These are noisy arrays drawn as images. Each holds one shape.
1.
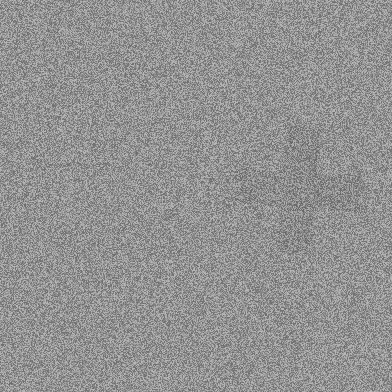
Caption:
dark cross, middle right
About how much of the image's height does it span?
a third
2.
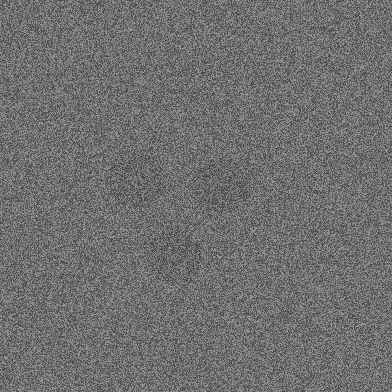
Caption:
dark three dots, centre
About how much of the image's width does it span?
a third
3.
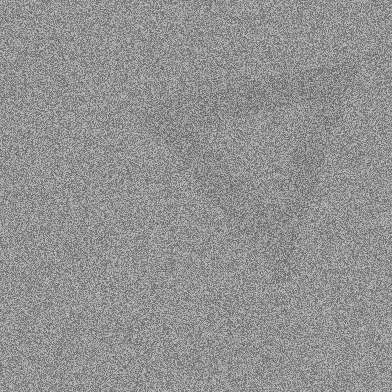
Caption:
dark triangle frame
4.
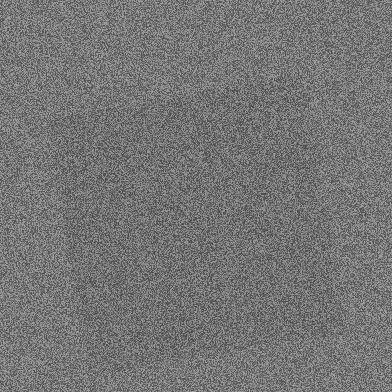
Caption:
dark square
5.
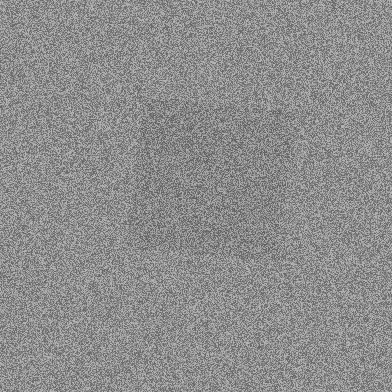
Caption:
dark square, centre
